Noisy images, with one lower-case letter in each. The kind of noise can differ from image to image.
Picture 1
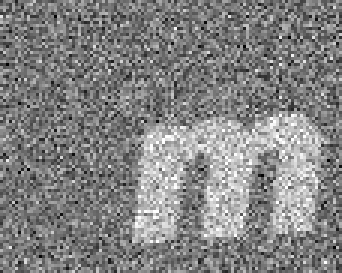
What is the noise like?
low rank plus noise
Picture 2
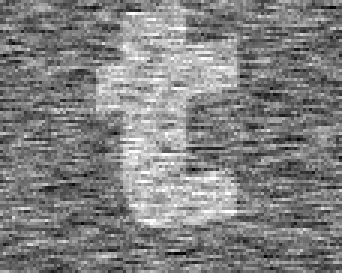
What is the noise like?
streaked along the rows
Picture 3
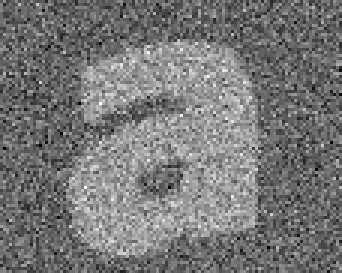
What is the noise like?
independent entries
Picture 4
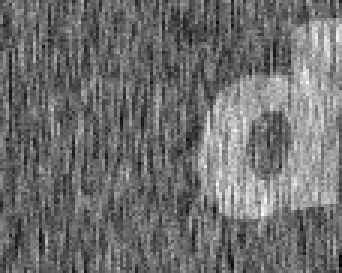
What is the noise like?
streaked along the columns
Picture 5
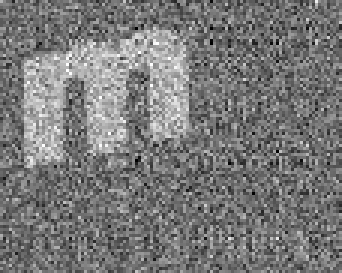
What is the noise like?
low rank plus noise
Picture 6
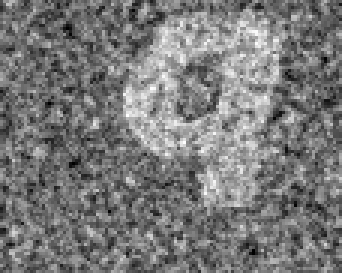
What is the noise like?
blotchy
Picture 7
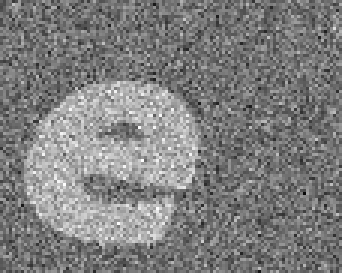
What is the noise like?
independent entries
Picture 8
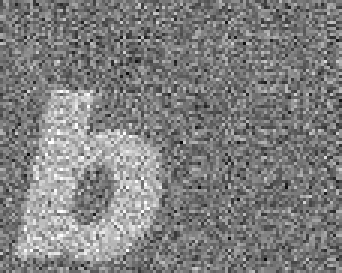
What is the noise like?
low rank plus noise
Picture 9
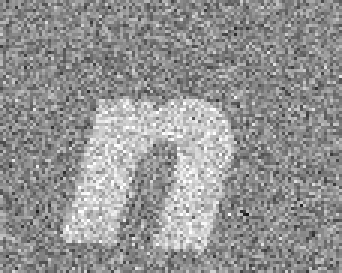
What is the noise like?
independent entries
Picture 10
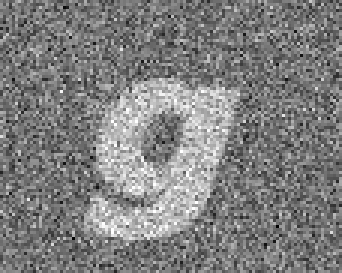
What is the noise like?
independent entries
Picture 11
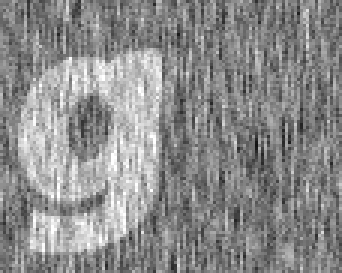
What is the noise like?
streaked along the columns
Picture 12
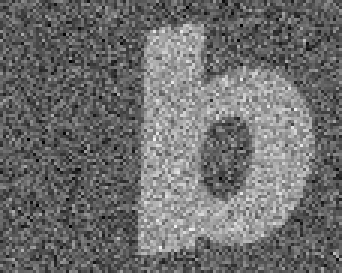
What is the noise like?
independent entries
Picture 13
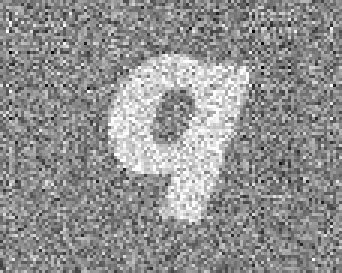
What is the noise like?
low rank plus noise
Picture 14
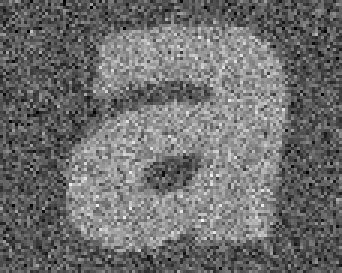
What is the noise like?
independent entries
